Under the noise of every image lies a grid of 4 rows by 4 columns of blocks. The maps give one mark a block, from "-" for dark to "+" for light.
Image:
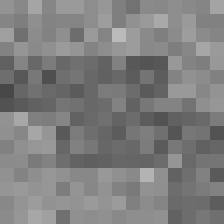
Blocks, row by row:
+ + + +
- - - +
+ - - -
+ + + -
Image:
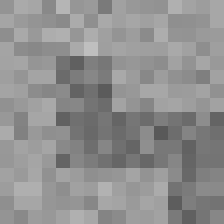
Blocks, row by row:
+ + + +
+ - + +
+ - - -
+ + + -
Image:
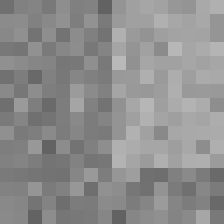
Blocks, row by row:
- - + +
- - + +
- - + +
- - - -
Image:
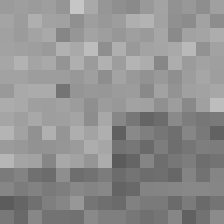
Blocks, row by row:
+ + + +
+ + + +
+ + - -
- - - -
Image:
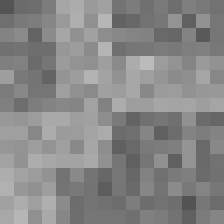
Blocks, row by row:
- + - -
- + + +
+ + - -
+ - - -
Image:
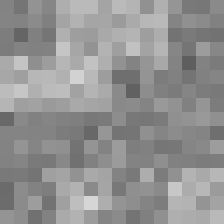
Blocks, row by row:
- + + -
+ + - -
- - - -
- + - +
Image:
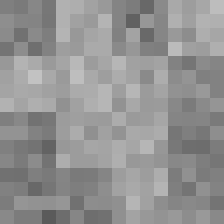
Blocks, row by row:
- + - +
+ + + -
- + + -
- - + -
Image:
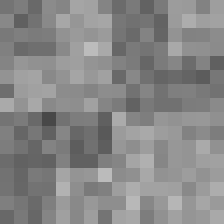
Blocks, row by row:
- + - +
+ + - -
- - + +
- + + +
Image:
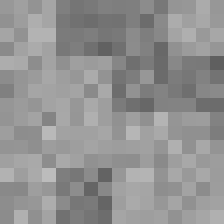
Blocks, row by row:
+ - - +
+ + - -
+ + + +
+ - + +
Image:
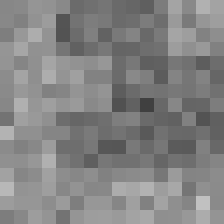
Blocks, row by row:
+ - - +
+ + - -
+ - - -
+ + + +
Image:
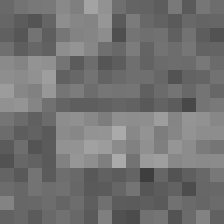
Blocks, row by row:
- + - -
+ - - -
- + + +
- - - -
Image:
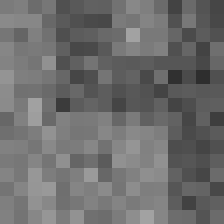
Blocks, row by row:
+ - + -
+ - - -
+ + + -
+ + + -
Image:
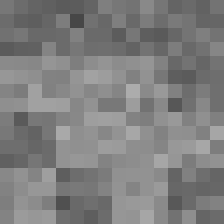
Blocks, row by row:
- - - -
+ + + -
- + + +
+ - + -
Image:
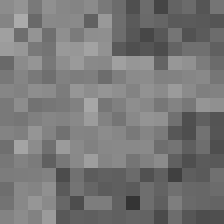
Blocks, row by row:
+ + - -
+ + + +
+ + + -
+ - - -
